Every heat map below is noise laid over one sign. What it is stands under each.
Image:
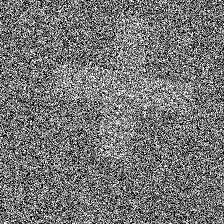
plus sign
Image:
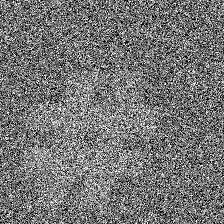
hash sign
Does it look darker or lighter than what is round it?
lighter
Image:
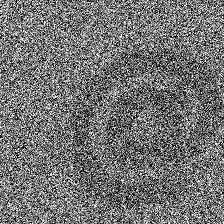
at sign
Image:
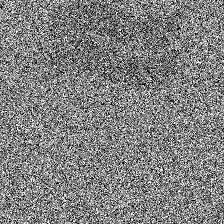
approximately sign
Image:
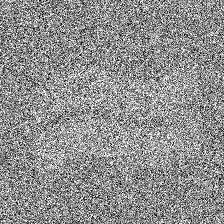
approximately sign
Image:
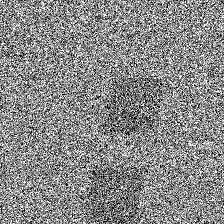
colon
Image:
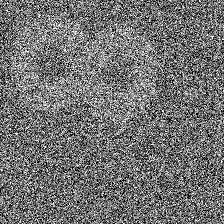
infinity sign
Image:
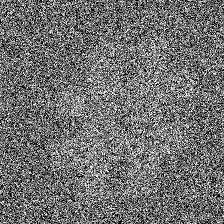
hash sign
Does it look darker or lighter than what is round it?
lighter
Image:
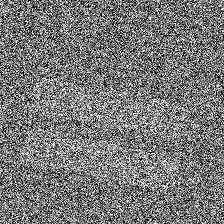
equals sign
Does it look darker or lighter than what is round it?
lighter
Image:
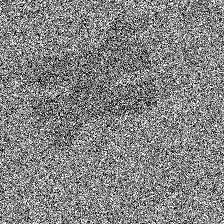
not-equal sign
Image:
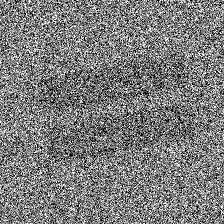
equals sign
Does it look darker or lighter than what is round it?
darker
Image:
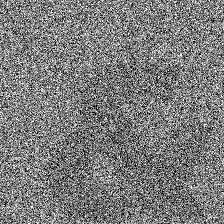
ampersand
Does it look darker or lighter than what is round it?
darker
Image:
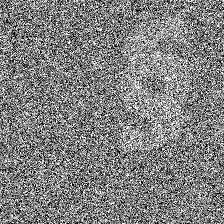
section sign
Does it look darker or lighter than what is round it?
lighter
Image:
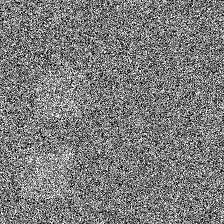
colon
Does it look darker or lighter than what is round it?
lighter
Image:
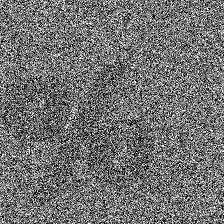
percent sign
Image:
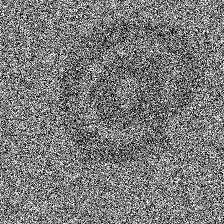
at sign
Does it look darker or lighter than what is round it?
darker
